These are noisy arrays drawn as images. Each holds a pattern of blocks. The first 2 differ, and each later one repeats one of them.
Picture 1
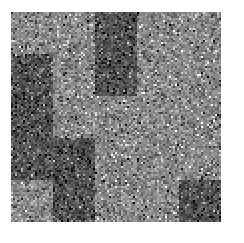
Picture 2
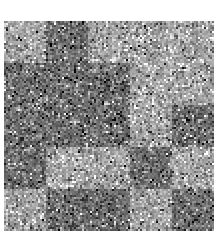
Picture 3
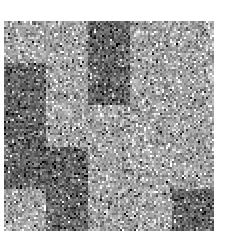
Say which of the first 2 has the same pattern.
1
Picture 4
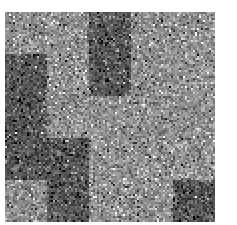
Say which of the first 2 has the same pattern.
1
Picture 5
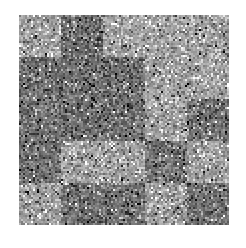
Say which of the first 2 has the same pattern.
2
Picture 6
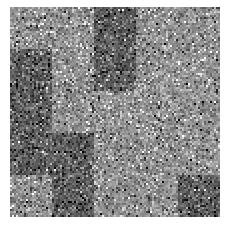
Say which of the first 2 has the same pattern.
1
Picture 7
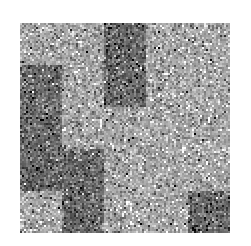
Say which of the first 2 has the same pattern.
1
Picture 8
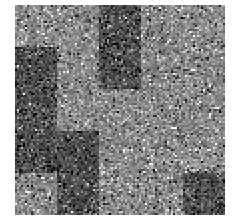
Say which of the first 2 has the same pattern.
1
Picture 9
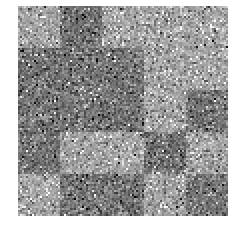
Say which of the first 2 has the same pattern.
2
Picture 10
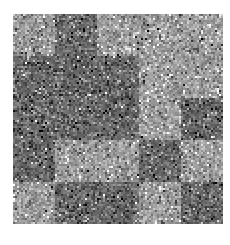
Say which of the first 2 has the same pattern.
2
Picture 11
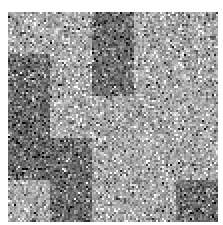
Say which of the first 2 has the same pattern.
1
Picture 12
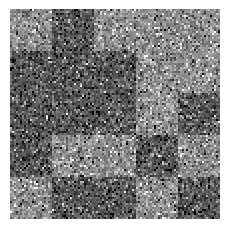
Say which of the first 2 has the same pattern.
2
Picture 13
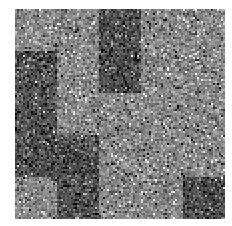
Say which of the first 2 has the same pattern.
1
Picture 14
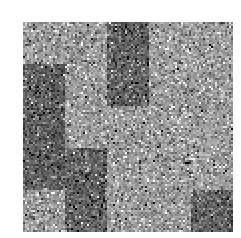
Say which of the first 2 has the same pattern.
1
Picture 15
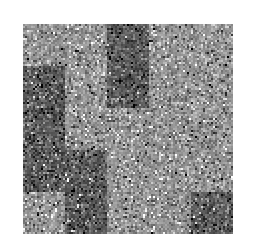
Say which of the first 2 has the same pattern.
1
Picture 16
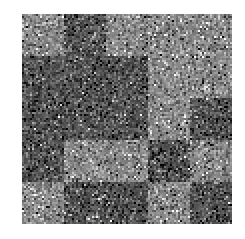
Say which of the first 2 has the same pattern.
2
